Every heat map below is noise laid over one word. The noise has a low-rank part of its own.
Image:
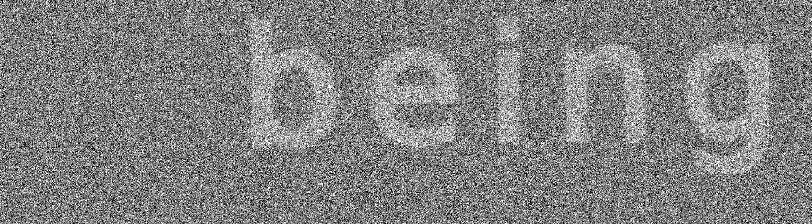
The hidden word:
being
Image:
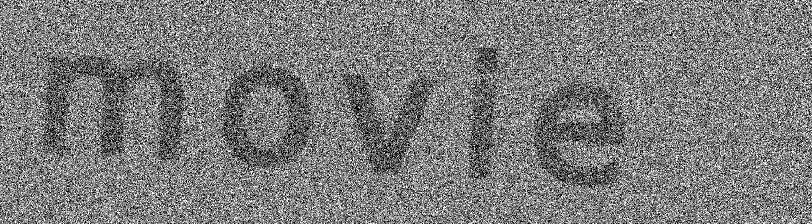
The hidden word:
movie
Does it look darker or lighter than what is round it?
darker
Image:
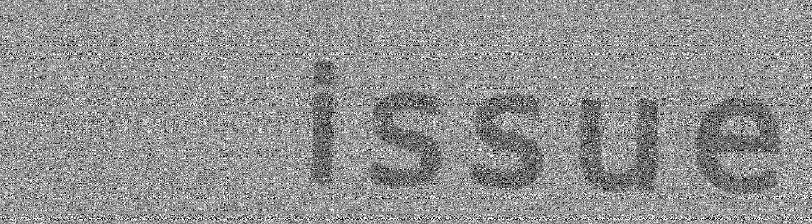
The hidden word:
issue
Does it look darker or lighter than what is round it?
darker
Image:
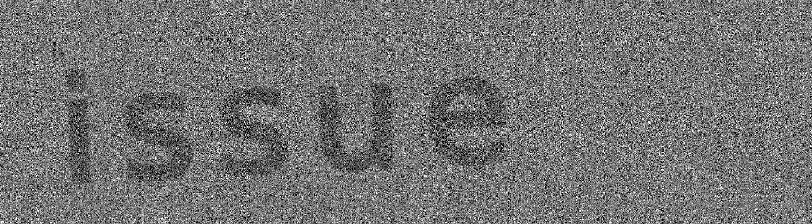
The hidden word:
issue
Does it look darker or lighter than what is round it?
darker
